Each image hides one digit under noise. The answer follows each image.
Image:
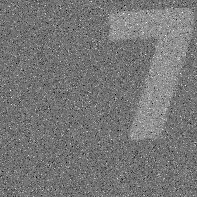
7
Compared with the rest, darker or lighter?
lighter
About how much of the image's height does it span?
two thirds
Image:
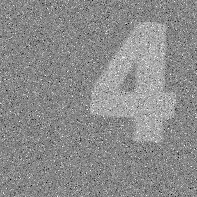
4
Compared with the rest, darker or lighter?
lighter
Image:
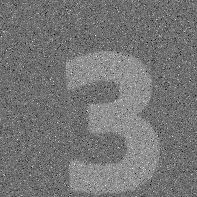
3
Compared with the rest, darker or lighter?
lighter
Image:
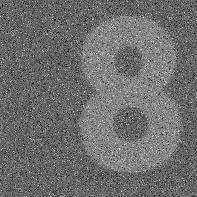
8
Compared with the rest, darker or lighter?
lighter
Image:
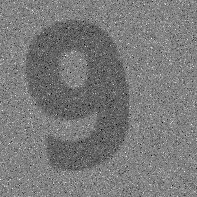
9
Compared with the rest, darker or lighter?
darker
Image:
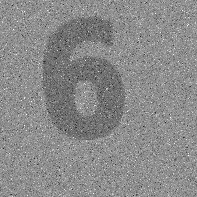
6
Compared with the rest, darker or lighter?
darker
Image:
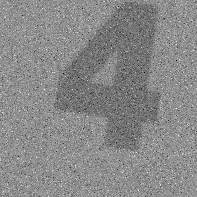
4
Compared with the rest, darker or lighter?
darker
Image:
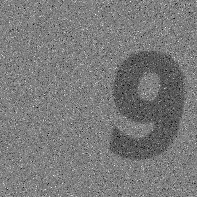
9
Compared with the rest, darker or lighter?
darker
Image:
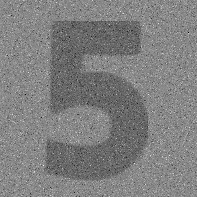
5
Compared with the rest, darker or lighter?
darker
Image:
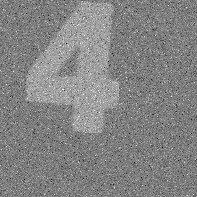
4
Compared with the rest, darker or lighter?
lighter
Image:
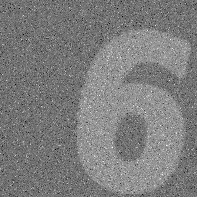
6
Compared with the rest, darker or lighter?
lighter
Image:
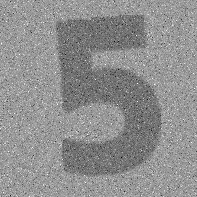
5
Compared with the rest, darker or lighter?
darker
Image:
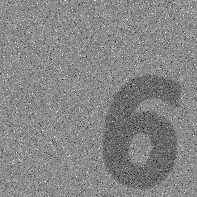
6
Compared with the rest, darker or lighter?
darker
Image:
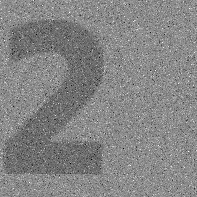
2
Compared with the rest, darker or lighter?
darker
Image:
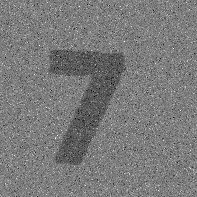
7
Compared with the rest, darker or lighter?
darker
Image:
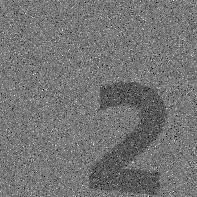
2
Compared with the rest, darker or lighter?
darker
